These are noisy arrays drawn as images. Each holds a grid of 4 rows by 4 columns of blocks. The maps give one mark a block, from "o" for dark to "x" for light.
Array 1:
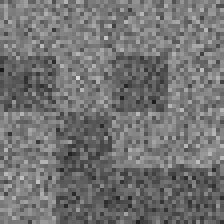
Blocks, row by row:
x x x x
o x o x
x o x x
x o o o
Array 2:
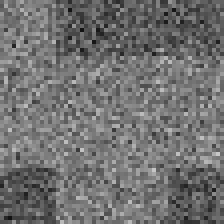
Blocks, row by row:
x o o o
x x x x
x x x x
o x x o
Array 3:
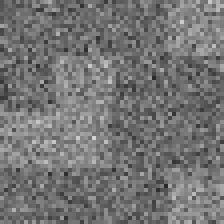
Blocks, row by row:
o o o x
o x o o
x x o o
o o o x
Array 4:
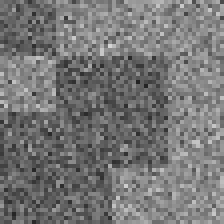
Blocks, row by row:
o x x x
x o o x
o o o x
o o x x
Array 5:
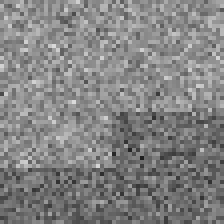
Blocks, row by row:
x x x x
x x x x
x x o o
o o o o
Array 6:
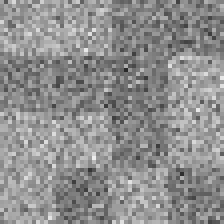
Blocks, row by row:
x x o o
o o o x
x x o x
x o x o
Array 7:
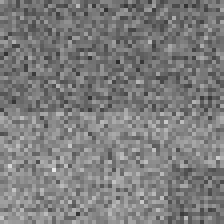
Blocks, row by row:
o o o o
o o o o
x x x x
x x x o
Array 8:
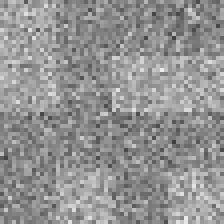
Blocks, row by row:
x o o o
x o x x
o o o o
o x o x
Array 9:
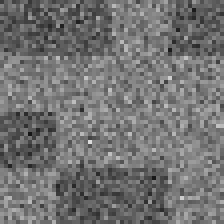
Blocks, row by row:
o o x o
x x x x
o x x x
x o o x
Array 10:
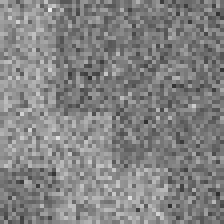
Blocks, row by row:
x o o o
x o o o
x x o o
o x x o
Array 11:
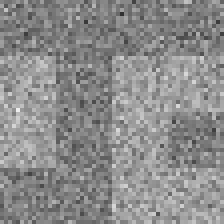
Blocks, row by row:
o o o o
x o x x
x o x o
o o x x
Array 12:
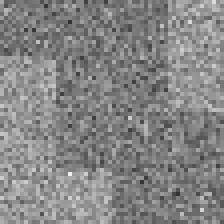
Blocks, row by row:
o o o x
x o o x
x o o o
x x o o
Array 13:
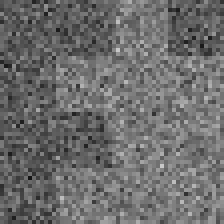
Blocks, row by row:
o o x o
o x x x
o o x x
o x x x
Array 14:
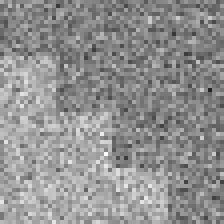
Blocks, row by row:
o o o o
x o o o
x x o o
x x x o
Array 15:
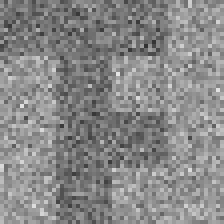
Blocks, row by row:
o o o x
x o x x
x o o x
x o x x
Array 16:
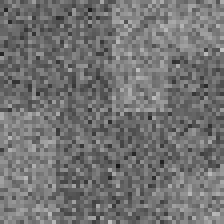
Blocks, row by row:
o o x x
o o x o
x o o o
x o o x
